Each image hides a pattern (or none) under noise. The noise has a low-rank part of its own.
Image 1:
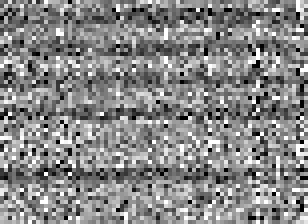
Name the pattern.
bands of rows
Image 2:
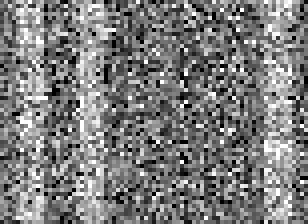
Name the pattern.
bands of columns
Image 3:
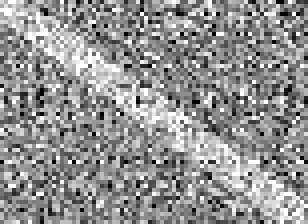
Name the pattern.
a diagonal band
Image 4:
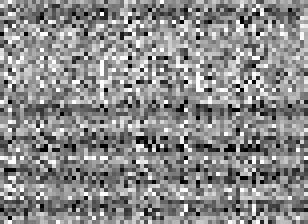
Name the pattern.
bands of rows
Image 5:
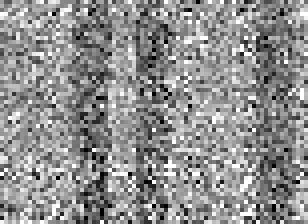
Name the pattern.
bands of columns
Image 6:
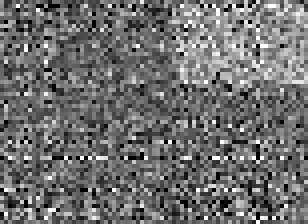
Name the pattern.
one block
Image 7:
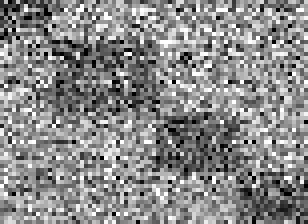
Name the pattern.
blocks along the diagonal
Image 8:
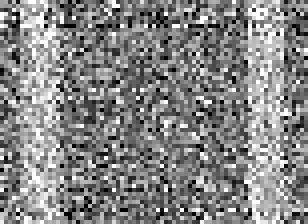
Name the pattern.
bands of columns
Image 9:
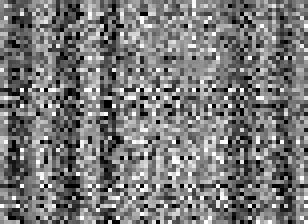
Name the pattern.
bands of columns
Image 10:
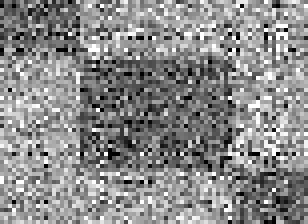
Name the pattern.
blocks along the diagonal
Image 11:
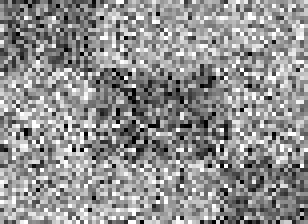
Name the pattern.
blocks along the diagonal
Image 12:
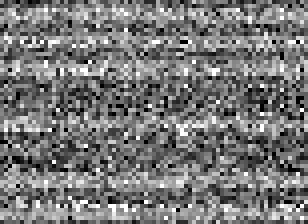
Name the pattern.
bands of rows
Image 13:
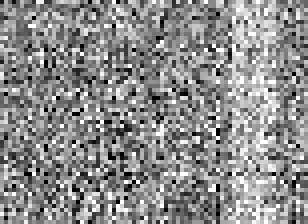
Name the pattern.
one band of columns
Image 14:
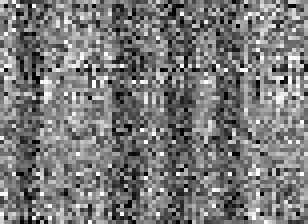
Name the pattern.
bands of columns
